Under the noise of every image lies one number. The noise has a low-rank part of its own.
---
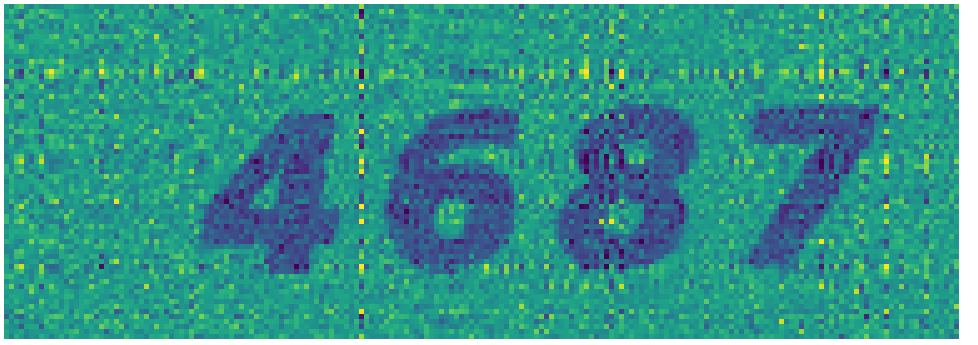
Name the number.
4687
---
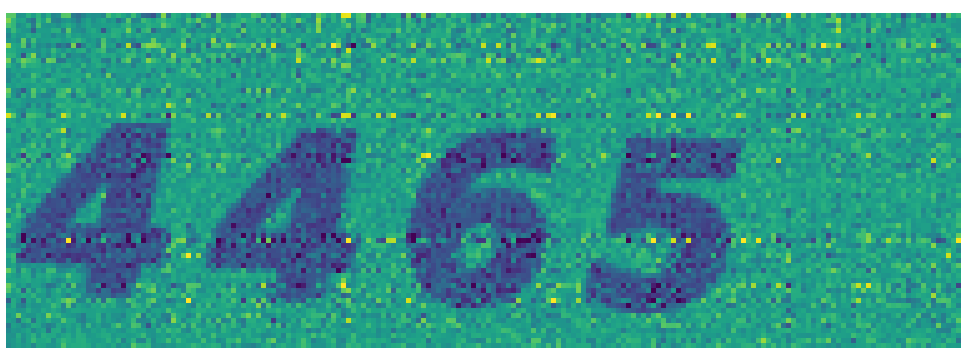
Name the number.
4465
